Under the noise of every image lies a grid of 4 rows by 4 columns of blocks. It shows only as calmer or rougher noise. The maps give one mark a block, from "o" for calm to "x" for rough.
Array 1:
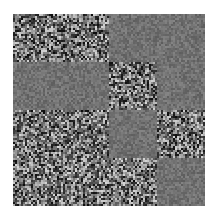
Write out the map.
x x o o
o o x o
x x o x
x x x o
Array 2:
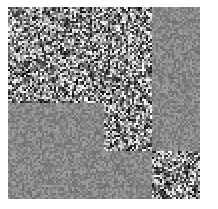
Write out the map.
x x x o
x x x o
o o x o
o o o x
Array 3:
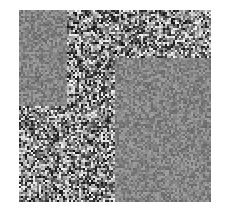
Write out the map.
o x x x
o x o o
x x o o
x x o o
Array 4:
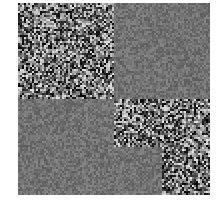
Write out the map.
x x o o
x x o o
o o x x
o o o x
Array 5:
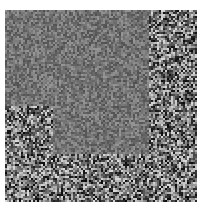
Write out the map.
o o o x
o o o x
x o o x
x x x x
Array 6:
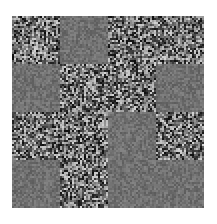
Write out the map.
x o x x
o x x o
x x o x
o x o o
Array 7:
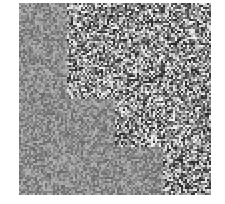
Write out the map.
o x x x
o x x x
o o x x
o o o x
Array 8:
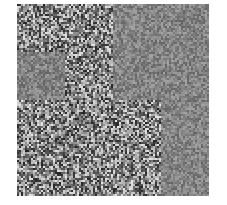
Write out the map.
x x o o
o x o o
x x x o
x x x o
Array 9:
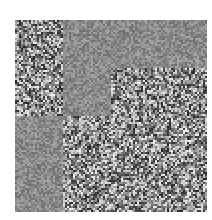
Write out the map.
x o o o
x o x x
o x x x
o x x x
